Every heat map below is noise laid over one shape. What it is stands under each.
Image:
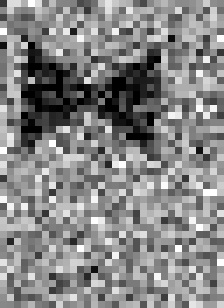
bow tie
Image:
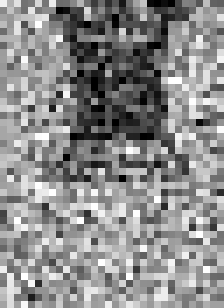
chess rook
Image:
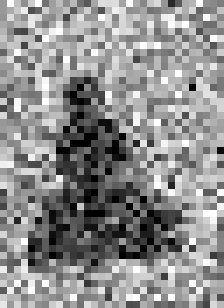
chess pawn
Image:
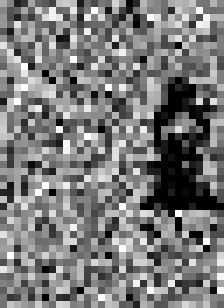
chess bishop
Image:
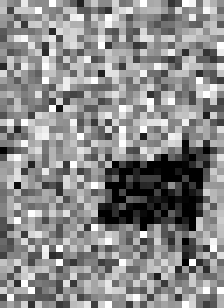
flag
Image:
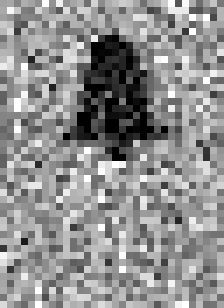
bell
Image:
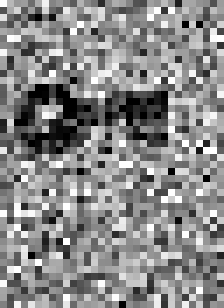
key
